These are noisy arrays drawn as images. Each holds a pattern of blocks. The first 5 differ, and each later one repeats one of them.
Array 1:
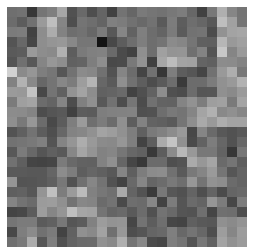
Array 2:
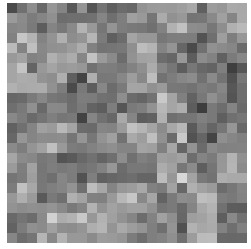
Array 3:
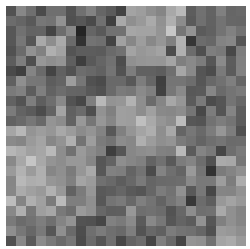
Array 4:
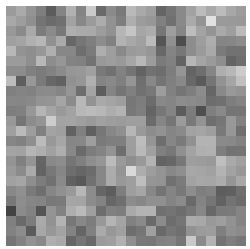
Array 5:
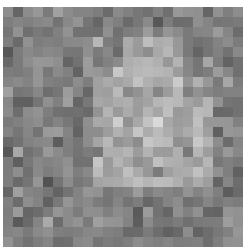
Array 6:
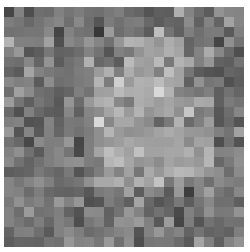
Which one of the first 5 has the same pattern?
5
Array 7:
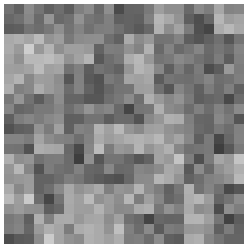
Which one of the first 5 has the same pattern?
2
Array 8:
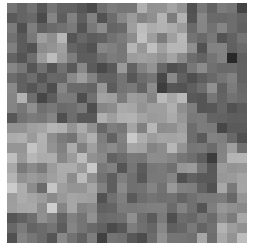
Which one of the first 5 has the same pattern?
3
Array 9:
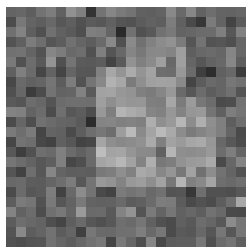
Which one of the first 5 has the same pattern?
5
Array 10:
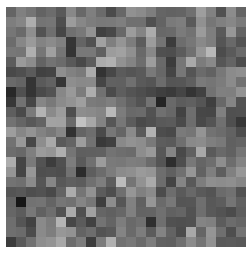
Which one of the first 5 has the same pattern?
4
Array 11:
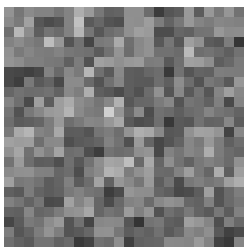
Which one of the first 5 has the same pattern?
4
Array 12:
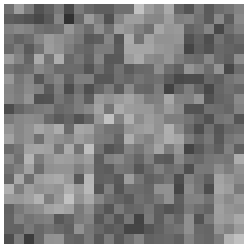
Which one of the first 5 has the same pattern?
3
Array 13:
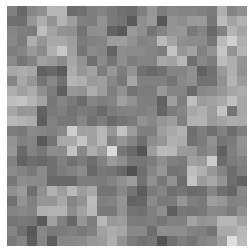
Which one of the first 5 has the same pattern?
1
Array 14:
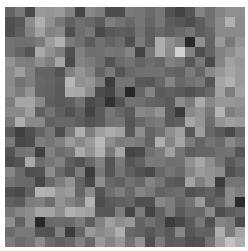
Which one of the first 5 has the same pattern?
1
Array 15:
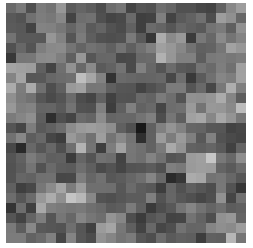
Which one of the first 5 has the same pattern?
1
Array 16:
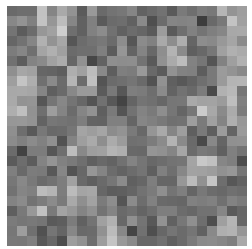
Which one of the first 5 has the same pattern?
1
